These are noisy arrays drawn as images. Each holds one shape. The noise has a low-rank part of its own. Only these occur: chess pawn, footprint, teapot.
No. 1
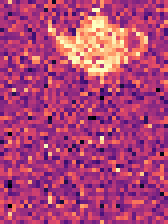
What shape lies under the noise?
teapot
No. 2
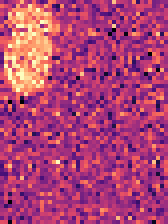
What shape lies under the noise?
footprint
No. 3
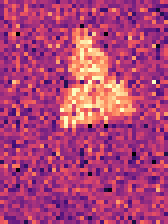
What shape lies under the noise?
chess pawn
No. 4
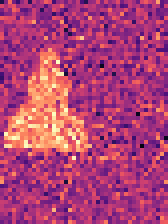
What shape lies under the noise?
chess pawn
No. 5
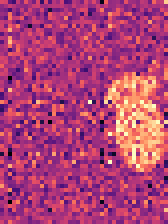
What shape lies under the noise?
footprint
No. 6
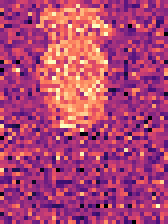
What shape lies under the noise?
footprint
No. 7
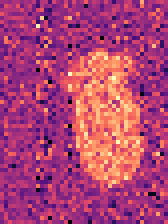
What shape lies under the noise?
footprint
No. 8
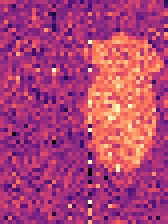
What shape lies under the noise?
footprint
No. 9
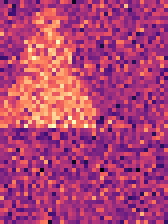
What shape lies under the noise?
chess pawn
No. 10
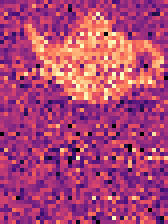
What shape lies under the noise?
teapot
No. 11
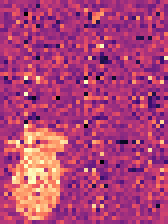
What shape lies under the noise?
footprint
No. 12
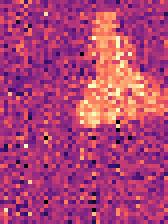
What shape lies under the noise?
chess pawn
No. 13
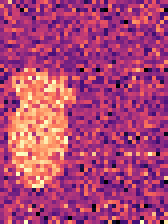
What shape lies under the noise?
footprint
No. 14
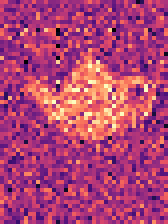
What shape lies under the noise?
teapot
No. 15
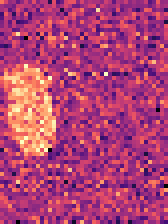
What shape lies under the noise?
footprint
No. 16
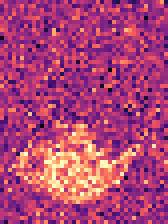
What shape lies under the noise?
teapot
